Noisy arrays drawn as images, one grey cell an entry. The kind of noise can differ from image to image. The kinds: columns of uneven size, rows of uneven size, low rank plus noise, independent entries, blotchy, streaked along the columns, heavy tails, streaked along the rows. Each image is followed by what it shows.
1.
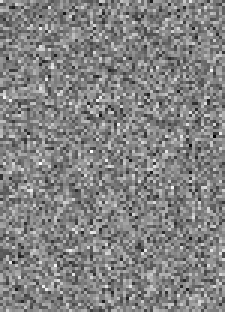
independent entries
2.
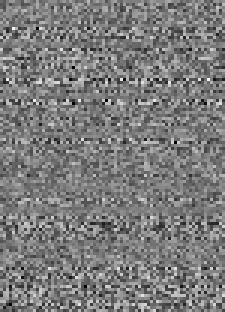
rows of uneven size
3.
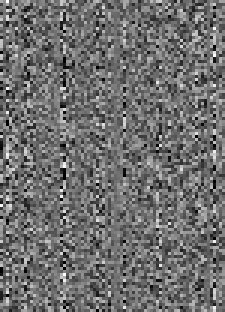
columns of uneven size
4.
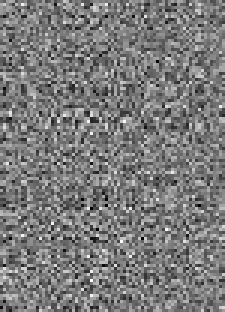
low rank plus noise
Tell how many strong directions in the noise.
two
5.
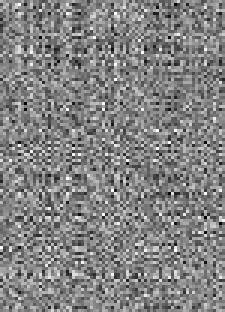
low rank plus noise
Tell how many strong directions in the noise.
one
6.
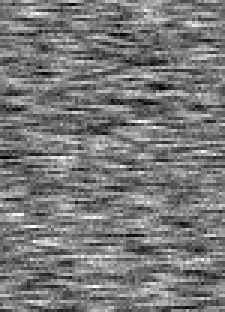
streaked along the rows
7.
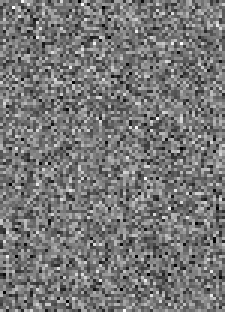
independent entries
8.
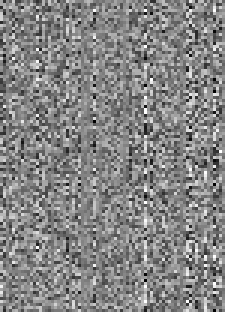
columns of uneven size
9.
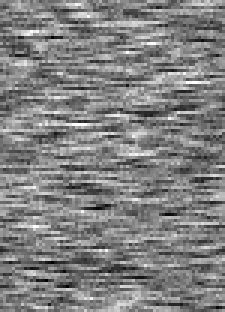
streaked along the rows
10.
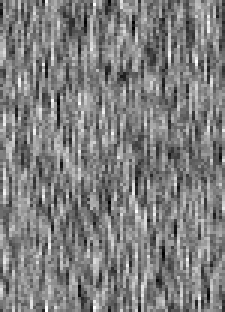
streaked along the columns
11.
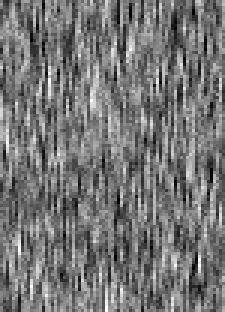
streaked along the columns
